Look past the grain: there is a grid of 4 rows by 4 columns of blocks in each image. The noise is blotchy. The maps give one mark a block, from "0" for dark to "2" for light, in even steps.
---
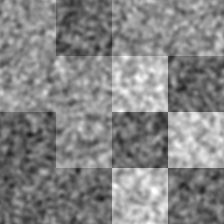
1011
1120
0102
0020
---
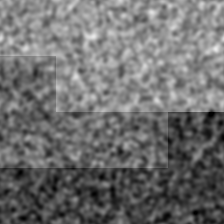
2222
1222
1110
0000
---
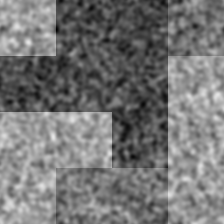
2001
0002
2202
2112
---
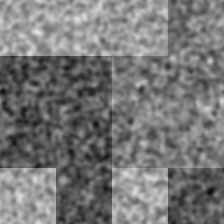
2221
0011
0011
2020
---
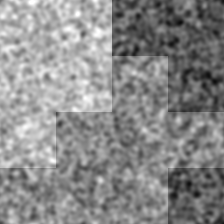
2200
2210
2111
1110
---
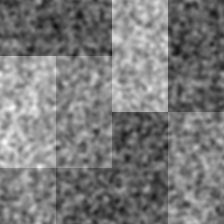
0020
2120
2101
1001
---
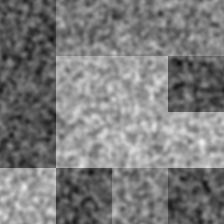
0111
0220
0222
2010
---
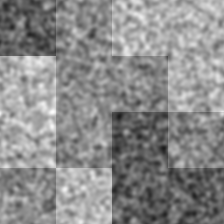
0122
2112
2101
1200
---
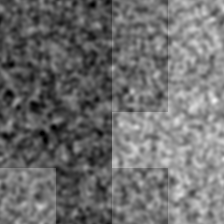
0012
0012
0022
1012
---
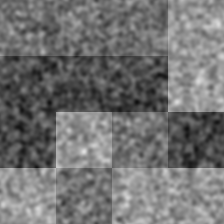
1112
0002
0210
2122
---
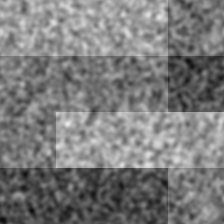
2221
1110
1222
0001
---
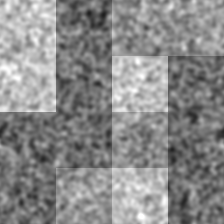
2011
2020
0010
0120
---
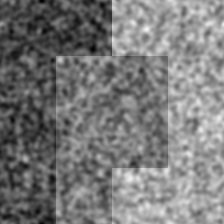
0022
0112
0112
0122
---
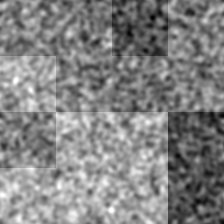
1101
2111
1220
2220
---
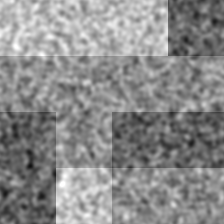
2220
1111
0100
0211
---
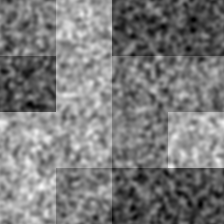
1200
0211
2212
2100
